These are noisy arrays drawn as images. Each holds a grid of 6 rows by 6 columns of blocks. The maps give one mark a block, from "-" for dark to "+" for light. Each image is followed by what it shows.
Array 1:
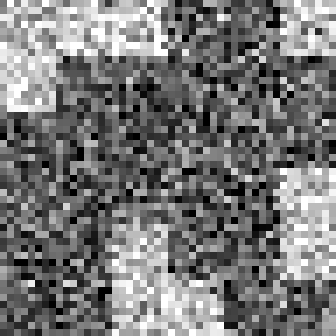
+ + + - - +
+ - - - - -
- - - - - -
- - - - - +
- - + - - +
- - + + - -
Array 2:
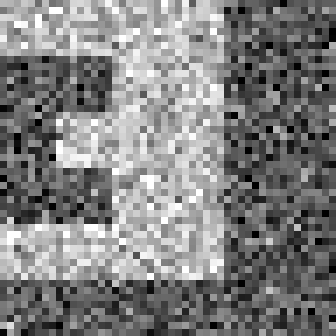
+ + + + - -
- - + + - -
- + + + - -
- - + + - -
+ + + + - -
- - - - - -
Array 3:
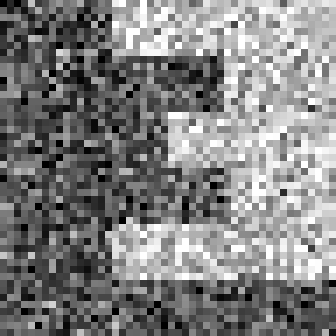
- - + + + +
- - - - + +
- - - + + +
- - - - + +
- - + + + +
- - - - - -
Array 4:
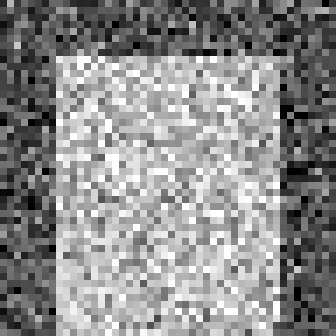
- - - - - -
- + + + + -
- + + + + -
- + + + + -
- + + + + -
- + + + + -
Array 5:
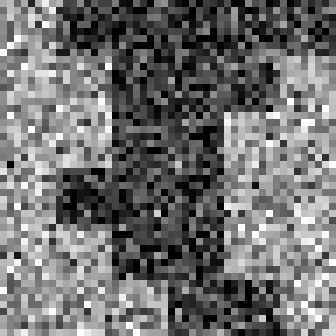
+ - - - - -
+ + - - - +
+ + - - + +
+ - - - + +
+ + - - + +
+ + + - - +
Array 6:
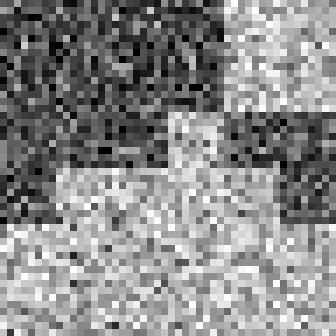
- - - - + +
- - - - + +
- - - + - -
- + + + + -
+ + + + + +
+ + + + + +
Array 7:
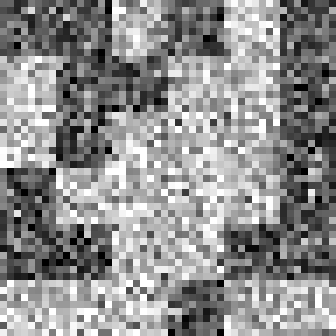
- - + - + -
+ - - + + -
+ - + + + -
- + + + + -
- - + + - -
+ + + - + +
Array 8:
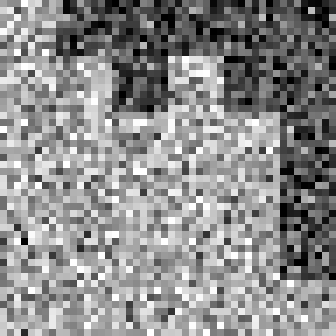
+ - - - - -
+ + - + - -
+ + + + + -
+ + + + + -
+ + + + + -
+ + + + + +
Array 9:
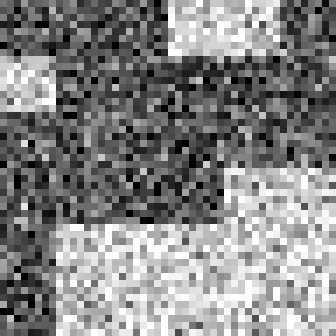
- - - + + -
+ - - - - -
- - - - - -
- - - - + +
- + + + + +
- + + + + +
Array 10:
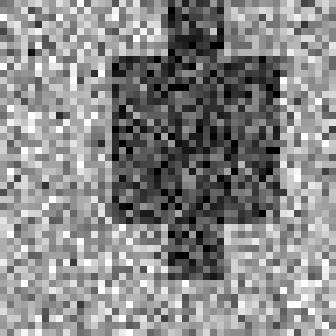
+ + + - + +
+ + - - - +
+ + - - - +
+ + - - - +
+ + + - + +
+ + + + + +
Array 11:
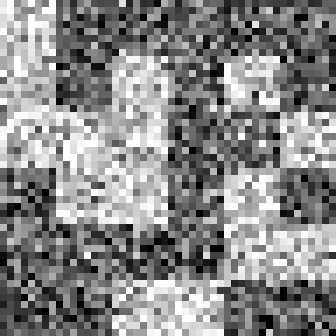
+ - - - - -
+ - + - + -
+ + + - - +
- + + - + -
- - - - + +
- - + + - -
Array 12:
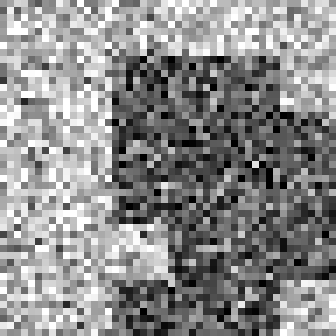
+ + + + + +
+ + - - - +
+ + - - - -
+ + - - - -
+ + + - - -
+ + - - - +
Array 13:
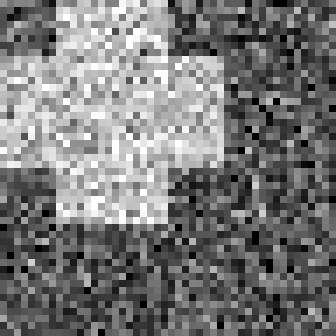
- + + - - -
+ + + + - -
+ + + + - -
- + + - - -
- - - - - -
- - - - - -
